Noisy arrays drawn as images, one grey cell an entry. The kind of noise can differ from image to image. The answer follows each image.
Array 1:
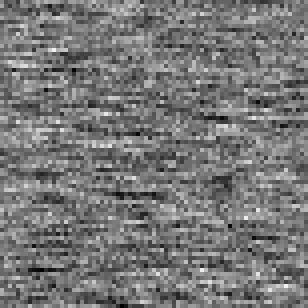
streaked along the rows
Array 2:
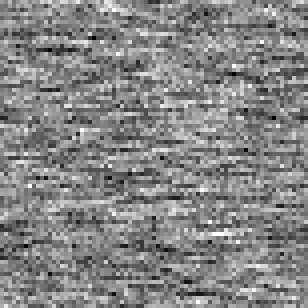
streaked along the rows
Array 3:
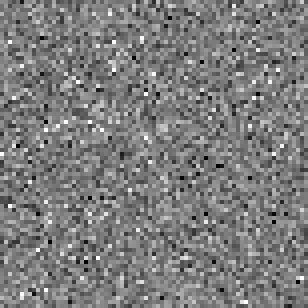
heavy tails
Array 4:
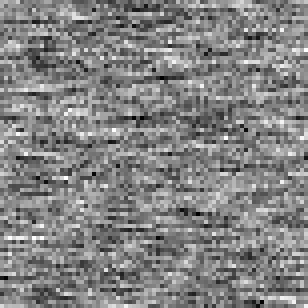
streaked along the rows
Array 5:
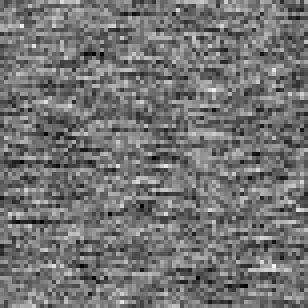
streaked along the rows
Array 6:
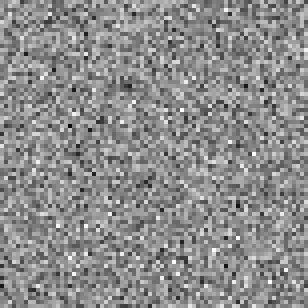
independent entries
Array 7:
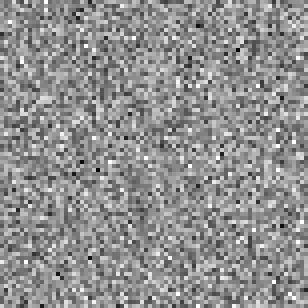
independent entries
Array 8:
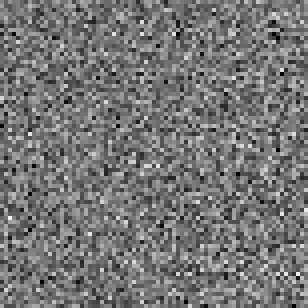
low rank plus noise
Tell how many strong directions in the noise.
one
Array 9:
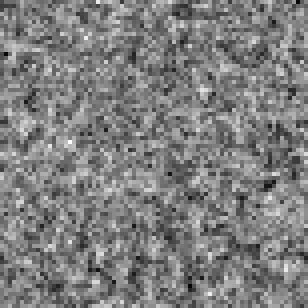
blotchy
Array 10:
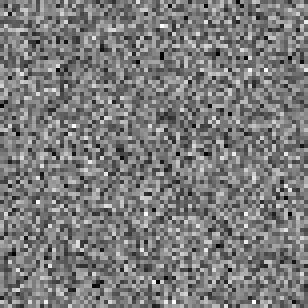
independent entries
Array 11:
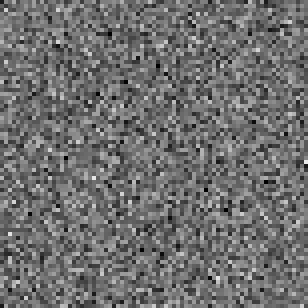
independent entries
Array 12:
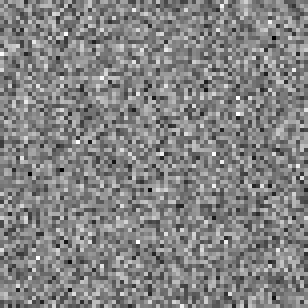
independent entries
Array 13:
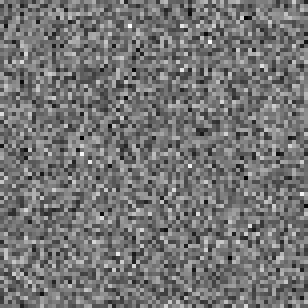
independent entries
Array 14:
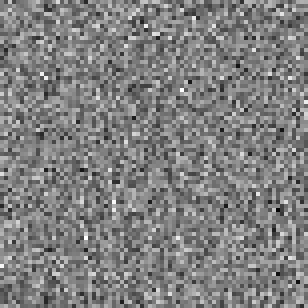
low rank plus noise
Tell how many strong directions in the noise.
two
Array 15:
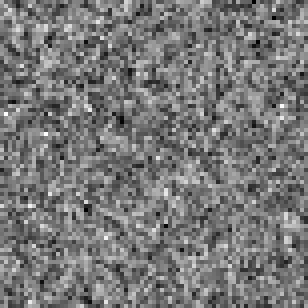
blotchy
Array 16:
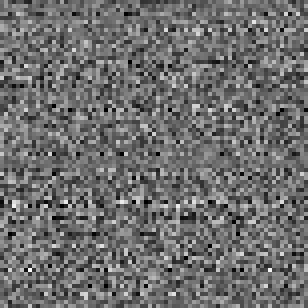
rows of uneven size
